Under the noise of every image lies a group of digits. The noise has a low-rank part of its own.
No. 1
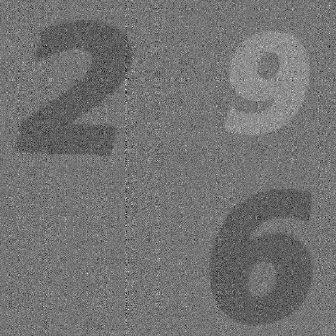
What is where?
top left: dark 2; top right: light 9; bottom right: dark 6
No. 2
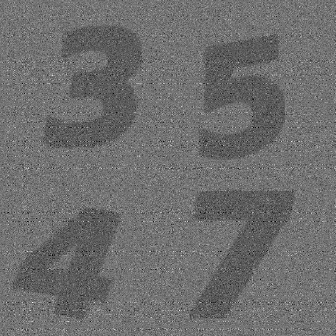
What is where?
top left: dark 3; top right: dark 5; bottom left: dark 4; bottom right: dark 7
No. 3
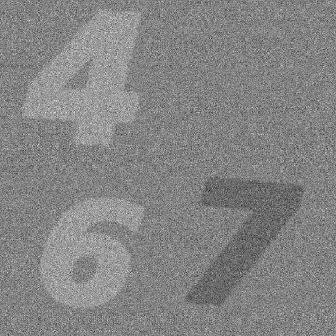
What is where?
top left: light 4; bottom left: light 6; bottom right: dark 7
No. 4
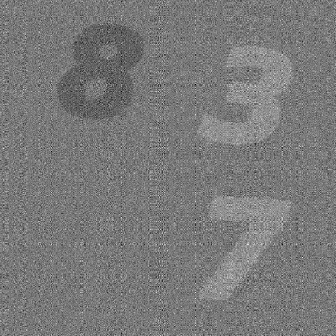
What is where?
top left: dark 8; top right: light 3; bottom right: light 7
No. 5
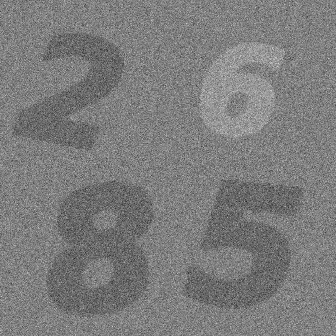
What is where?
top left: dark 2; top right: light 6; bottom left: dark 8; bottom right: dark 5
